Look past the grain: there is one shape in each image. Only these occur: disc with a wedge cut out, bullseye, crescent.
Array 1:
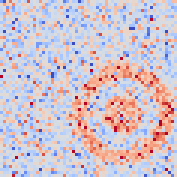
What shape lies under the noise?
bullseye
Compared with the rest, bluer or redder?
redder
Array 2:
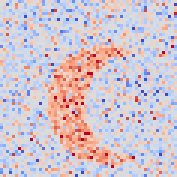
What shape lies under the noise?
crescent
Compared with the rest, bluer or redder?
redder
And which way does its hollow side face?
right
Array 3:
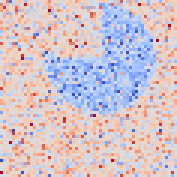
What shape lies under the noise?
disc with a wedge cut out
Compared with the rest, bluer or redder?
bluer
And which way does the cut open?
up and left
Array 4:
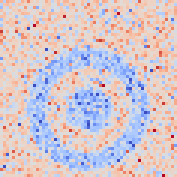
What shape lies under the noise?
bullseye
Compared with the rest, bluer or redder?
bluer
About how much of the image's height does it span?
two thirds
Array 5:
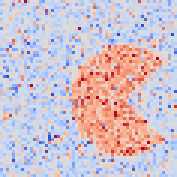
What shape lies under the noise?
disc with a wedge cut out
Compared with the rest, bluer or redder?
redder
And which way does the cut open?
right
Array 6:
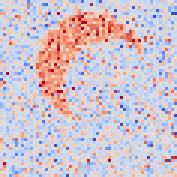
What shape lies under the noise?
crescent
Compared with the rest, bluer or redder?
redder
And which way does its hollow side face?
down and right
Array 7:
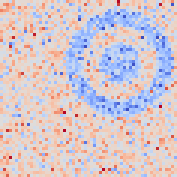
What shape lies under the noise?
bullseye
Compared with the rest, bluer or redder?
bluer
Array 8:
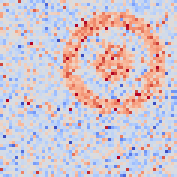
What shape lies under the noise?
bullseye
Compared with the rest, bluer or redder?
redder
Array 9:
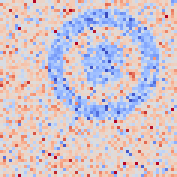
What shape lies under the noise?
bullseye
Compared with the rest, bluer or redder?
bluer
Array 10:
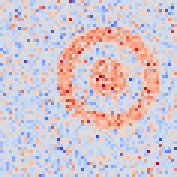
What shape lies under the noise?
bullseye
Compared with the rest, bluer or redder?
redder
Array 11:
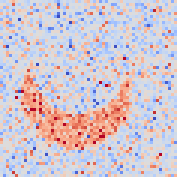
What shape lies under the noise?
crescent
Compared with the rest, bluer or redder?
redder
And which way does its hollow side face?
up
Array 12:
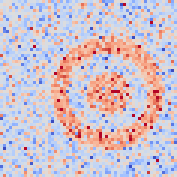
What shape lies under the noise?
bullseye
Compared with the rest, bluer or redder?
redder
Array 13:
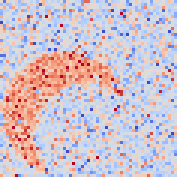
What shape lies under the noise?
crescent
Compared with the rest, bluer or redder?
redder
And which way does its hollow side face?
down and right
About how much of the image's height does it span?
two thirds
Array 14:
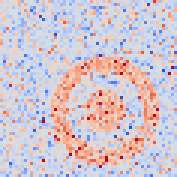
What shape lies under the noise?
bullseye
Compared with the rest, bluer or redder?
redder
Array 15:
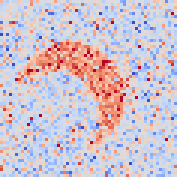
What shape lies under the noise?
crescent
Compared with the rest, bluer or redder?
redder
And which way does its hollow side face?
down and left
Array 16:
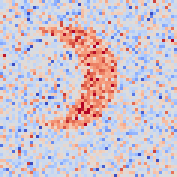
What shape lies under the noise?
crescent
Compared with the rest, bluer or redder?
redder
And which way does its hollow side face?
left
